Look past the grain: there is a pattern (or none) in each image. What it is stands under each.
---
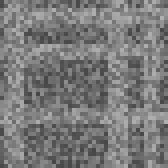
bands of rows crossing bands of columns
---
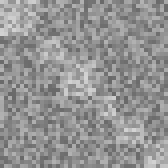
blocks along the diagonal
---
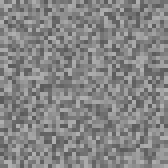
only noise
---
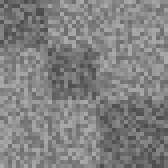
blocks along the diagonal
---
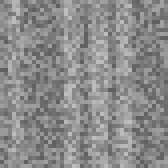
bands of columns
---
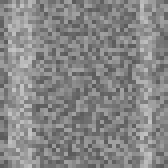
bands of columns
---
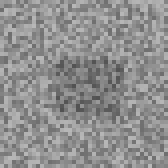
one block
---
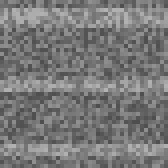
bands of rows
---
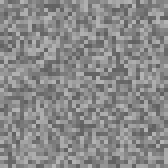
only noise
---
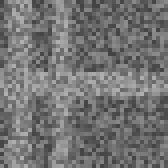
bands of rows crossing bands of columns
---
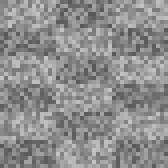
a checkerboard
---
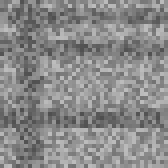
bands of rows crossing bands of columns
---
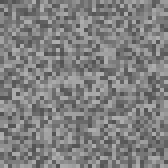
only noise
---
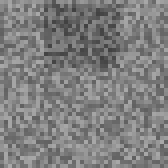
one block
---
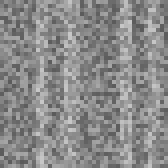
bands of columns
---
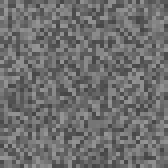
only noise
